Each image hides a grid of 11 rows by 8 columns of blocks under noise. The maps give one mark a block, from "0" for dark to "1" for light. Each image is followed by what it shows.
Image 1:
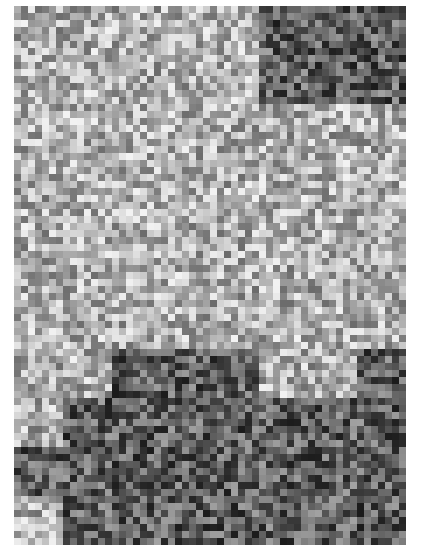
1 1 1 1 1 0 0 0
1 1 1 1 1 0 0 0
1 1 1 1 1 1 1 1
1 1 1 1 1 1 1 1
1 1 1 1 1 1 1 1
1 1 1 1 1 1 1 1
1 1 1 1 1 1 1 1
1 1 0 0 0 1 1 0
1 0 0 0 0 0 0 0
0 0 0 0 0 0 0 0
1 0 0 0 0 0 0 0
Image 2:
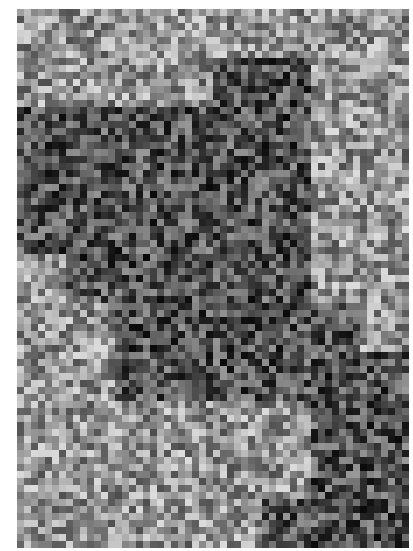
1 1 1 1 1 1 1 1
1 1 1 1 0 0 1 1
0 0 0 0 0 0 1 1
0 0 0 0 0 0 1 1
0 0 0 0 0 0 1 1
1 0 0 0 0 0 1 1
1 1 0 0 0 0 0 1
1 1 0 0 0 0 0 0
1 1 1 1 1 1 0 0
1 1 1 1 1 1 0 0
1 1 1 1 1 0 0 0
